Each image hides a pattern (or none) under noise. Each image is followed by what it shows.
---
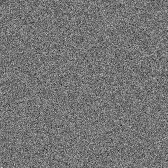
only noise
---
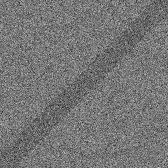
a diagonal band
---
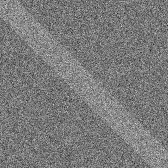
a diagonal band
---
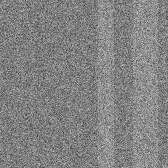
bands of columns
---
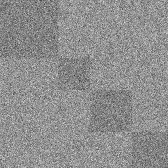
blocks along the diagonal
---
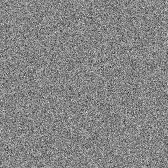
only noise
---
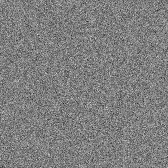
only noise
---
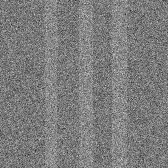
bands of columns
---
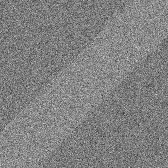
a diagonal band
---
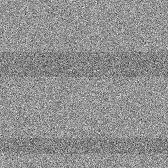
bands of rows
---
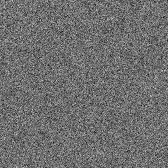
only noise
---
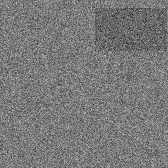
one block
